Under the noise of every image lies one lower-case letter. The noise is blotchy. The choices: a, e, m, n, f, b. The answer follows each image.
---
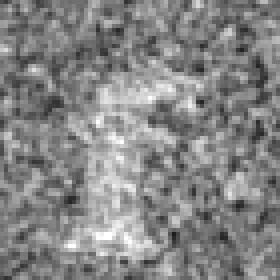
light f
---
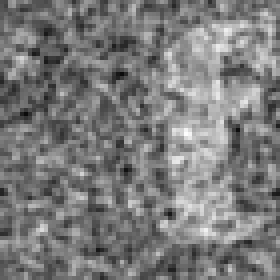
light f
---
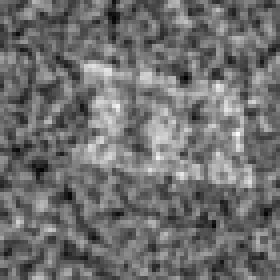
light m
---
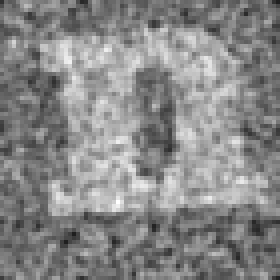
light n
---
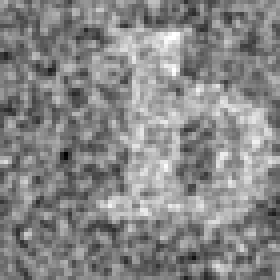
light b
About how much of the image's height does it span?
two thirds
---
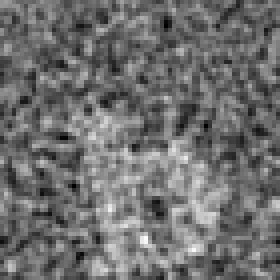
light b
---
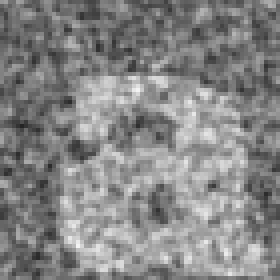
light a
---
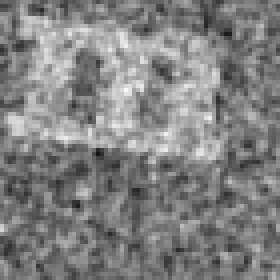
light m
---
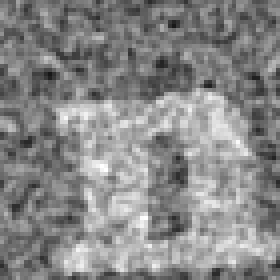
light n
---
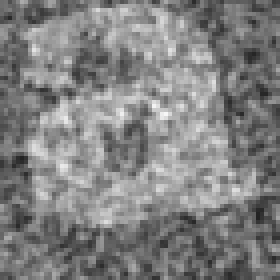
light a
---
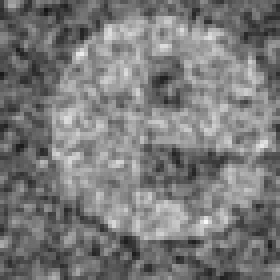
light e
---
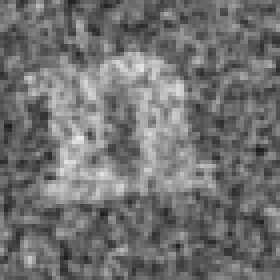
light n
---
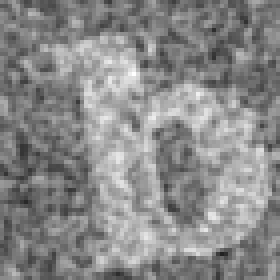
light b
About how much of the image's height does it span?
nearly all
